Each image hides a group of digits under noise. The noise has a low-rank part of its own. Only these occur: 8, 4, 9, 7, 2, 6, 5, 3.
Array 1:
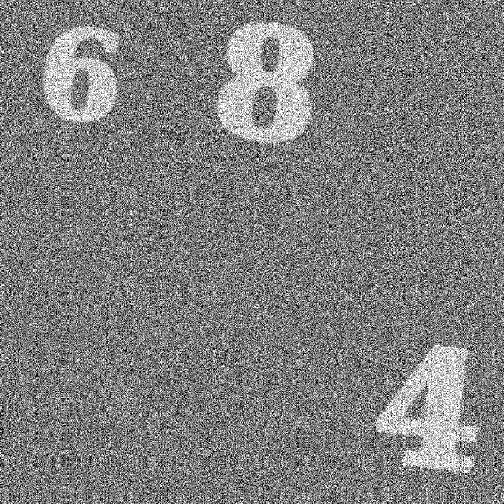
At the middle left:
nothing
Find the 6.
top left
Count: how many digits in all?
3
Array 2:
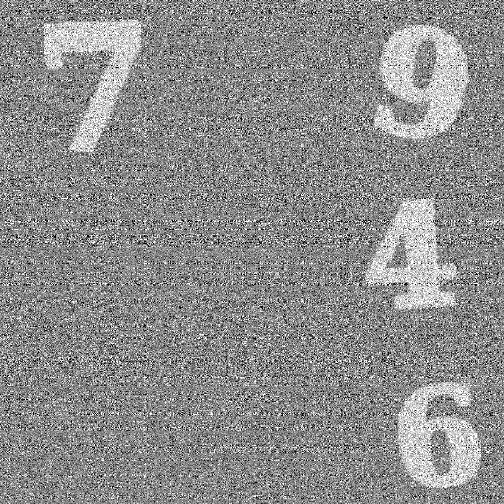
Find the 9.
top right
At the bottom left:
nothing
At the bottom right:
6
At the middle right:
4
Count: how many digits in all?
4
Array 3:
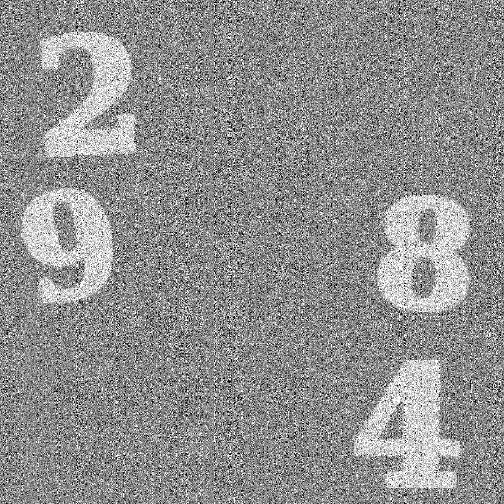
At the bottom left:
nothing
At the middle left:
9
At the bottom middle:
nothing
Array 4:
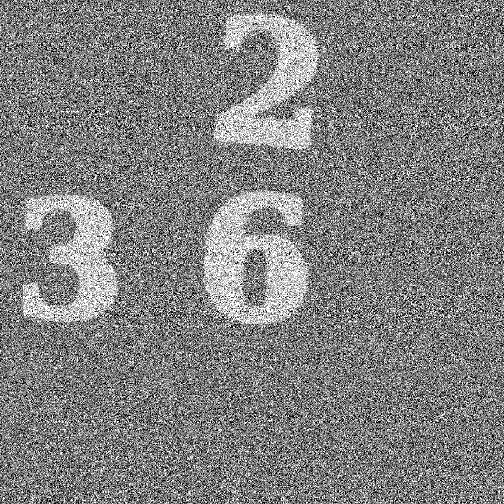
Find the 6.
centre
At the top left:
nothing
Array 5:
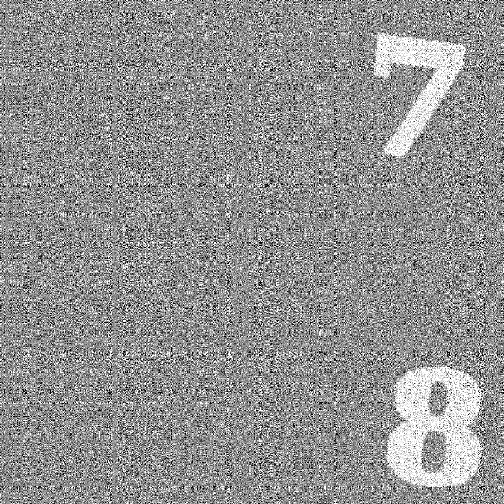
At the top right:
7
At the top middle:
nothing
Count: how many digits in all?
2
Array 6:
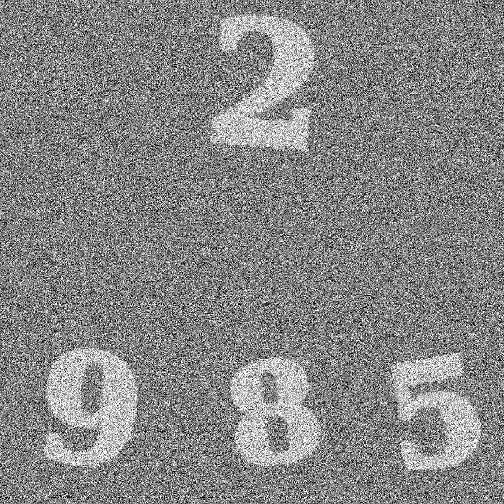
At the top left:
nothing
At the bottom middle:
8
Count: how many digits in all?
4
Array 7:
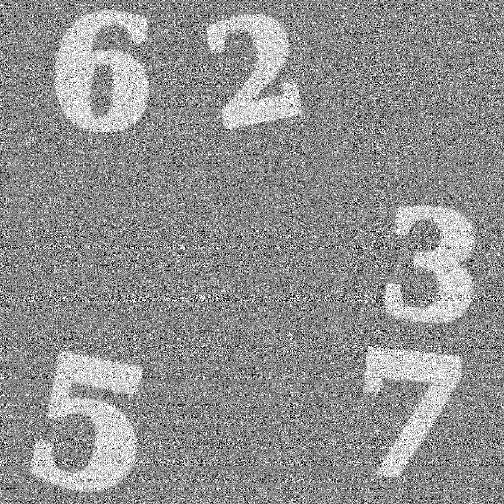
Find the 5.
bottom left
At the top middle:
2
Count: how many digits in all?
5
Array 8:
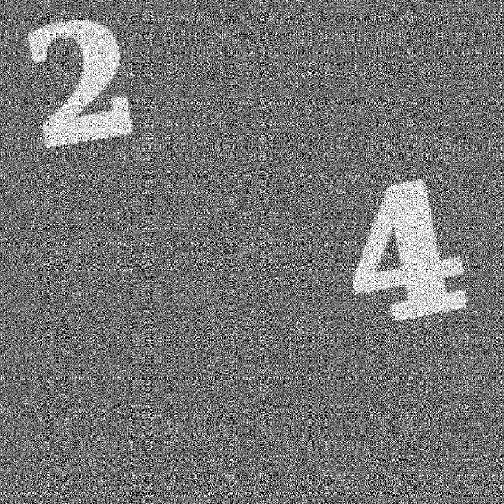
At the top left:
2
